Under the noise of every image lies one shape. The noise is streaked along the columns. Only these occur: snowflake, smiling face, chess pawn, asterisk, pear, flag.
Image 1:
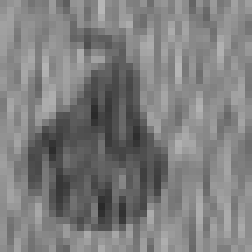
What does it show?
dark pear
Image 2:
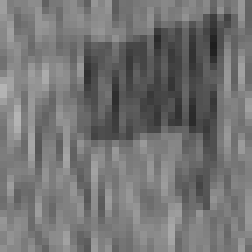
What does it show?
dark flag
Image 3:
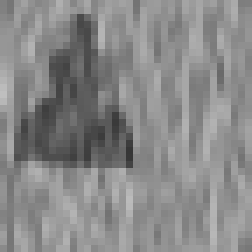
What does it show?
dark chess pawn
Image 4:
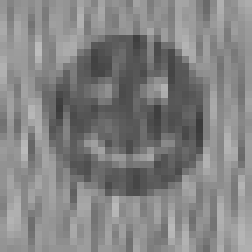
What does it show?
dark smiling face
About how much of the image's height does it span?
two thirds
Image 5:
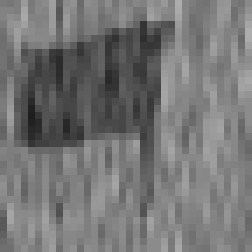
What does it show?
dark flag
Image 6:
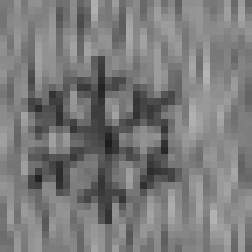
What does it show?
dark snowflake
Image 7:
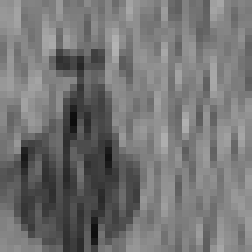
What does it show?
dark pear
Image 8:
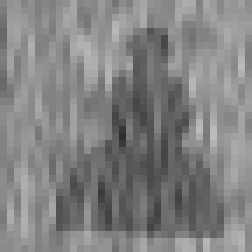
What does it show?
dark chess pawn
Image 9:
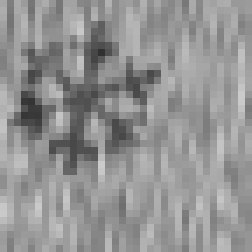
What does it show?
dark snowflake
